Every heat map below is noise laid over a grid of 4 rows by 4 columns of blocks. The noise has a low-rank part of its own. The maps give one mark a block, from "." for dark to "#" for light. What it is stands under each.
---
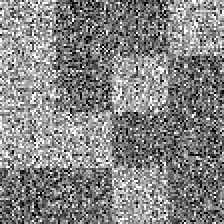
# . . #
# . # .
# # . .
. . # .
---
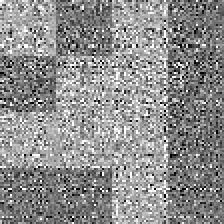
# . # .
. # # .
# # # .
. . # .
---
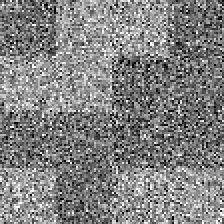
. # # .
# # . .
. . . .
# . # #
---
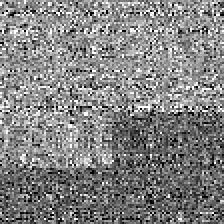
# # # #
# # # #
# # . .
. . . .
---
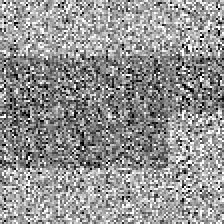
# # # #
. . . .
. . . #
# # # #
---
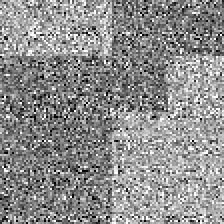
# # . .
. . . #
. . # #
. . # #
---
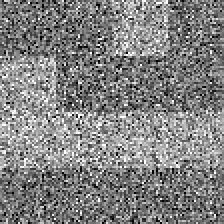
. . # .
# . . .
# # # #
. . . .
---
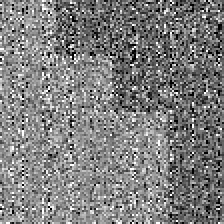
# . . .
# # . .
# # # .
# # # .
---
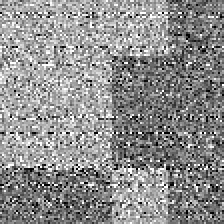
# # # .
# # . .
# # . .
. . # .
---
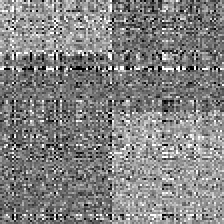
# # . .
. . . .
. . # #
. . # #
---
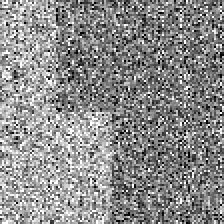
# . . .
# . . .
# # . .
# # . .
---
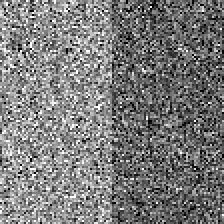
# # . .
# # . .
# # . .
# # . .
